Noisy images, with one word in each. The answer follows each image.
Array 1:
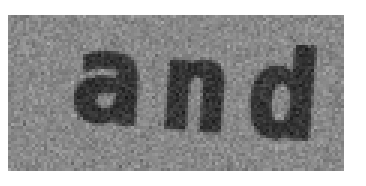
and
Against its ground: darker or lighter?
darker
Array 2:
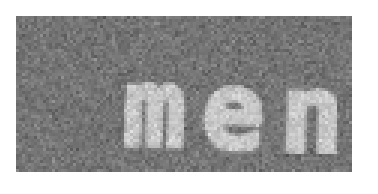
men
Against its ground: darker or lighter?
lighter
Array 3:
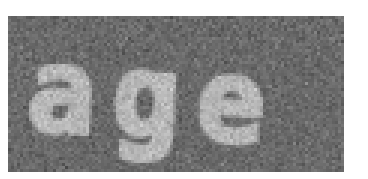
age
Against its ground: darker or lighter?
lighter
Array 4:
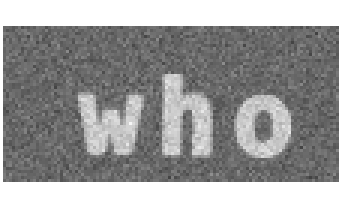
who
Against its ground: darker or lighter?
lighter
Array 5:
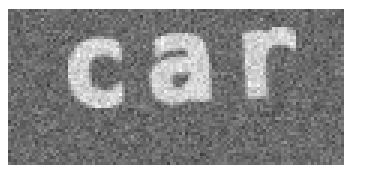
car
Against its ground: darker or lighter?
lighter
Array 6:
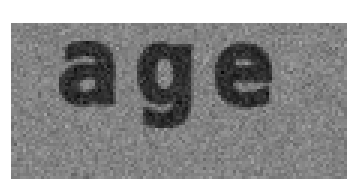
age
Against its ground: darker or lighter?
darker
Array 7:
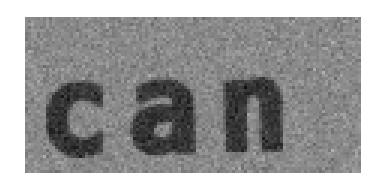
can
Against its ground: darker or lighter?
darker
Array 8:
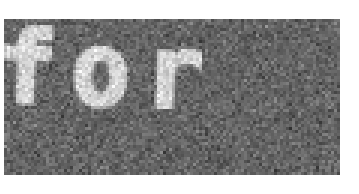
for
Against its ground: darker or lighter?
lighter
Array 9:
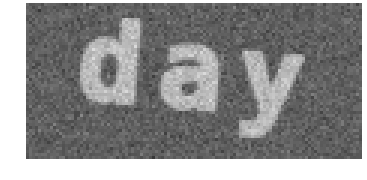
day
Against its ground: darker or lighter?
lighter
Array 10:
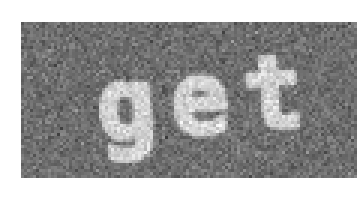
get
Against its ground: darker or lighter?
lighter
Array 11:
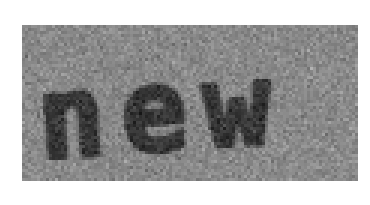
new
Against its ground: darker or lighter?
darker
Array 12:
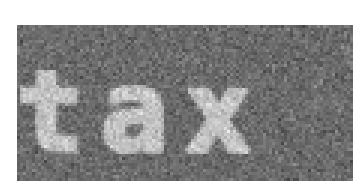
tax
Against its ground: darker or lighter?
lighter
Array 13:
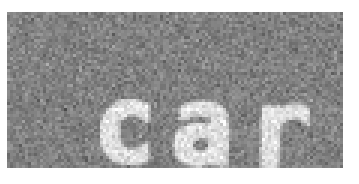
car
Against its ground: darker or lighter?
lighter
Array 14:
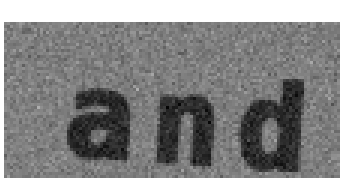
and
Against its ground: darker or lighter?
darker
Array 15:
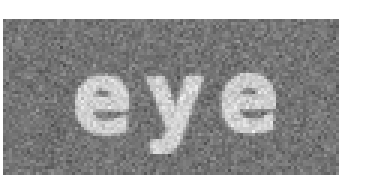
eye
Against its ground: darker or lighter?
lighter
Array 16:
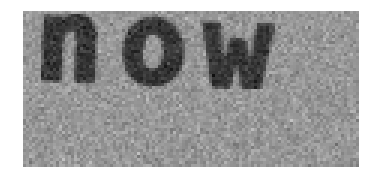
now
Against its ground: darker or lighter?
darker
